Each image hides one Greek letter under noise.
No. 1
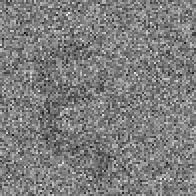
xi
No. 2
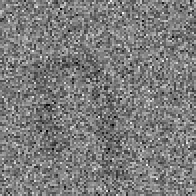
eta
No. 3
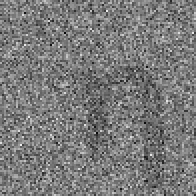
eta
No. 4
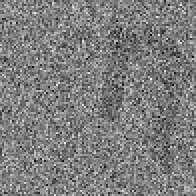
eta
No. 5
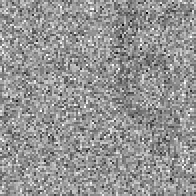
xi
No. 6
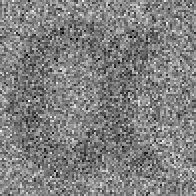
alpha
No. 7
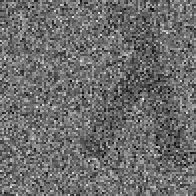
lambda
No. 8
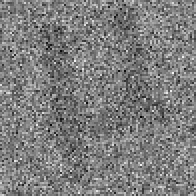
mu
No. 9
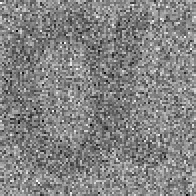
alpha
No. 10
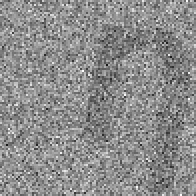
eta
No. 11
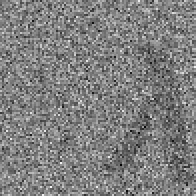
lambda
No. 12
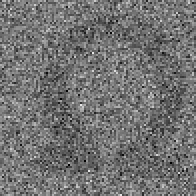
omega
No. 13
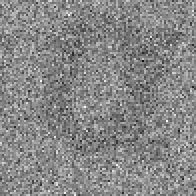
alpha
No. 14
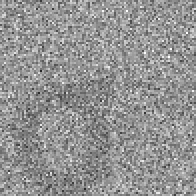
sigma
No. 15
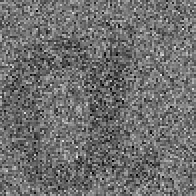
alpha
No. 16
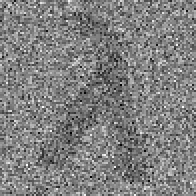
lambda
